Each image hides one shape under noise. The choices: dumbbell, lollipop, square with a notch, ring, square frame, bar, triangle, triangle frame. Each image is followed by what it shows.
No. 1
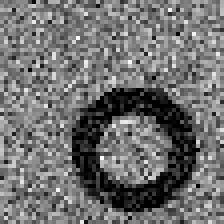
dark ring
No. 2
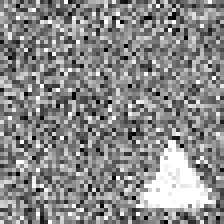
light triangle, bottom right
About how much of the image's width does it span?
a third
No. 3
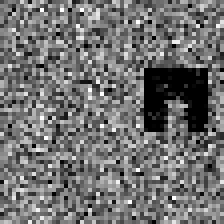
dark square with a notch, middle right
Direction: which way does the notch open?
down
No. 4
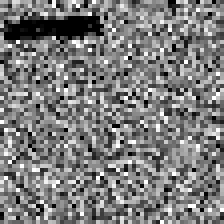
dark bar, top left
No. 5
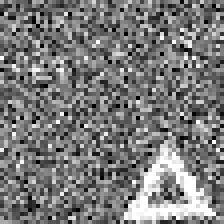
light triangle frame, bottom right
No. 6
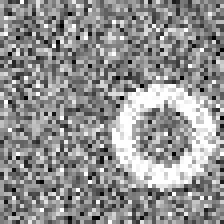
light ring
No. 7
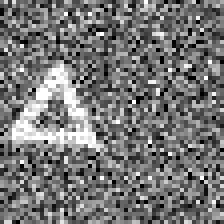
light triangle frame, middle left
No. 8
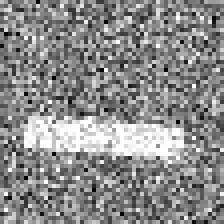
light bar
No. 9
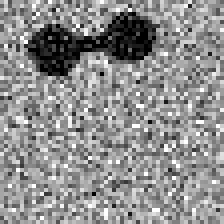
dark dumbbell
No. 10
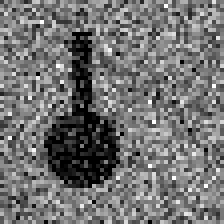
dark lollipop
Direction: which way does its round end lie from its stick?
down
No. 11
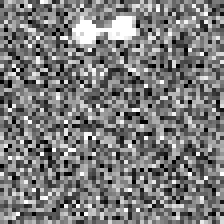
light dumbbell, top middle
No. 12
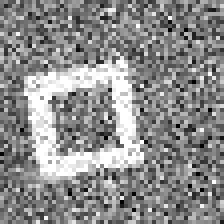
light square frame
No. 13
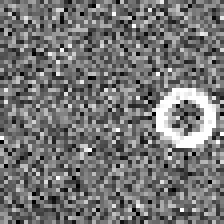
light ring, middle right
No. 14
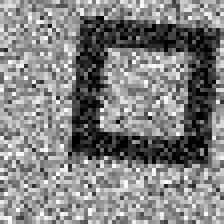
dark square frame
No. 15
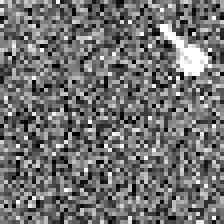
light lollipop, top right
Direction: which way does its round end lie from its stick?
down and right
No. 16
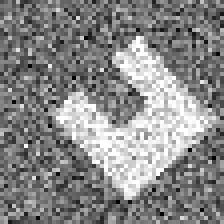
light square with a notch
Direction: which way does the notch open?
up and left
